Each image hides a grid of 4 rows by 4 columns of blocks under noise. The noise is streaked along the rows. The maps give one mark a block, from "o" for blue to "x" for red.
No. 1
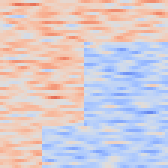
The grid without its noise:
x x x x
x x o o
x x o o
x o o o
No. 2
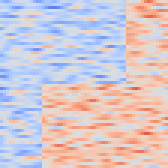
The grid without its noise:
o o o x
o o o x
o x x x
o x x x
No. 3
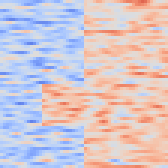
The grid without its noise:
o o x x
o o x x
o x x x
o o x x
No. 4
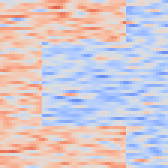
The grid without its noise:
x x x o
x o o o
x o o o
x x x o
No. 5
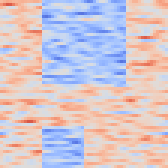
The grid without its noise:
x o o x
x o o x
x x x x
x o x x
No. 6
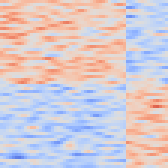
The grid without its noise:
x x x o
x x x o
o o o x
o o o x
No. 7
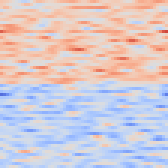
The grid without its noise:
x x x x
x x x x
o o o o
o o o o
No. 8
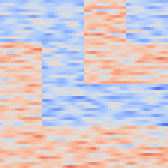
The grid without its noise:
o o x o
x o x x
x o o o
x x x x
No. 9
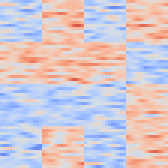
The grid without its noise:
o x o x
x x x o
o o o x
o x o x
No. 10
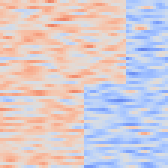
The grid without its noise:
x x x o
x x x o
x x o o
x x o o
